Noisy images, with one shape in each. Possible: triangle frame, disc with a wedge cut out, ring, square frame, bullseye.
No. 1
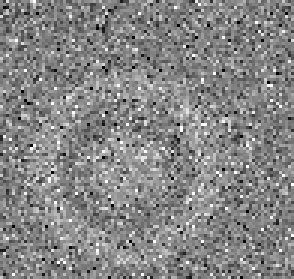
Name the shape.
bullseye
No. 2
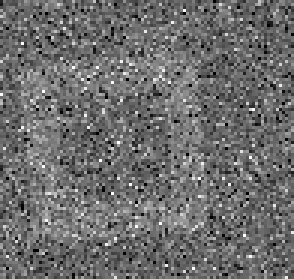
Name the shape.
square frame
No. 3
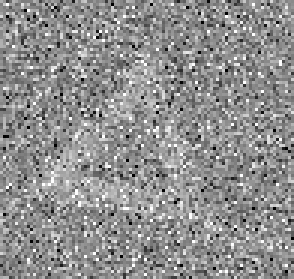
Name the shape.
triangle frame
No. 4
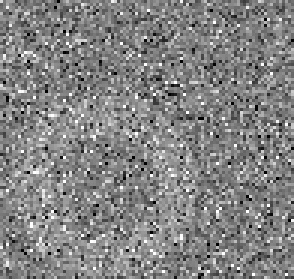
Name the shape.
ring
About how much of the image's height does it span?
two thirds
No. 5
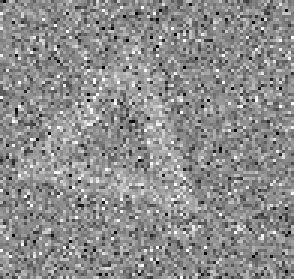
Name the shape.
triangle frame
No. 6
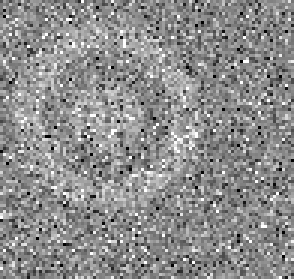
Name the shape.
bullseye
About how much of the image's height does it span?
two thirds
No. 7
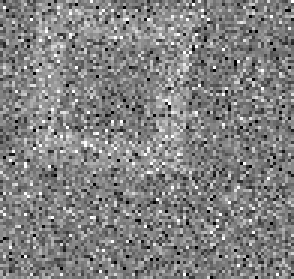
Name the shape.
square frame
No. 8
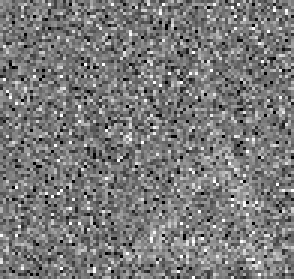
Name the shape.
triangle frame
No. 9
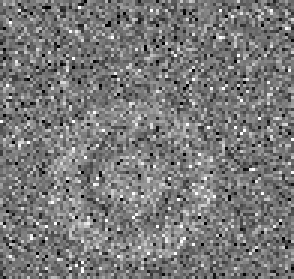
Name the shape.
bullseye
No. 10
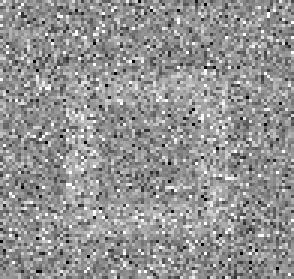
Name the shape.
square frame
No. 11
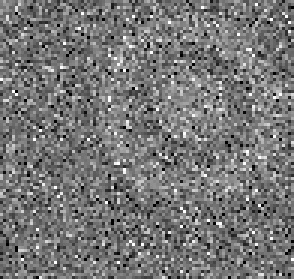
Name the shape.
bullseye
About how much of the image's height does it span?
two thirds
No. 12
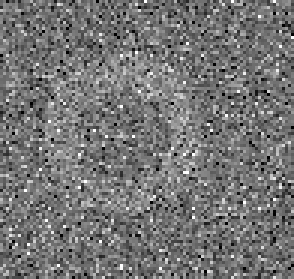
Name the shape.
ring
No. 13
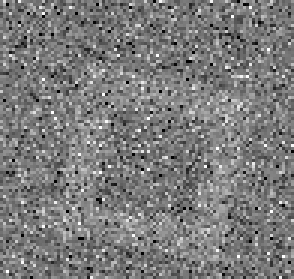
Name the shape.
square frame
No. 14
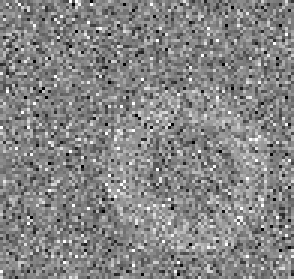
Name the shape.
ring
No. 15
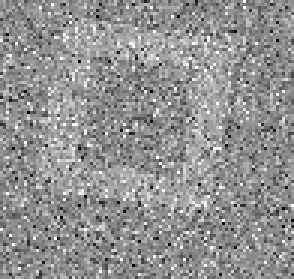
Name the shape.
square frame
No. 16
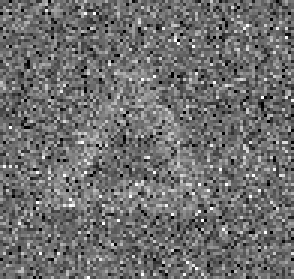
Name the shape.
triangle frame
